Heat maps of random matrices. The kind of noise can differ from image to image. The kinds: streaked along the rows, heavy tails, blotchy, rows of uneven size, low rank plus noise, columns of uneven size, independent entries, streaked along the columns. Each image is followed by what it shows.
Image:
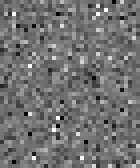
heavy tails
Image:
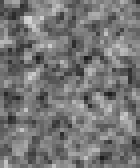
blotchy
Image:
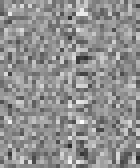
low rank plus noise
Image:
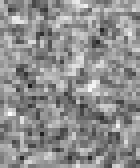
blotchy
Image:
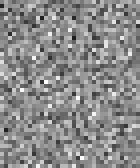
independent entries
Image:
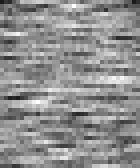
streaked along the rows
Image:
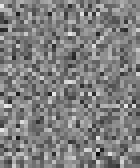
low rank plus noise
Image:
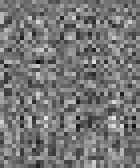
low rank plus noise
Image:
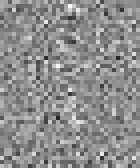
low rank plus noise
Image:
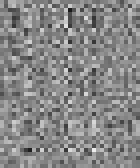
low rank plus noise
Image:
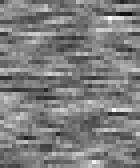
streaked along the rows
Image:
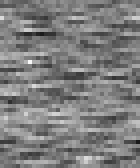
streaked along the rows
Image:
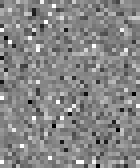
heavy tails
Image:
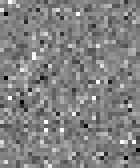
heavy tails
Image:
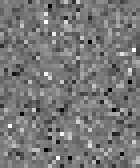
heavy tails
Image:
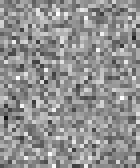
independent entries
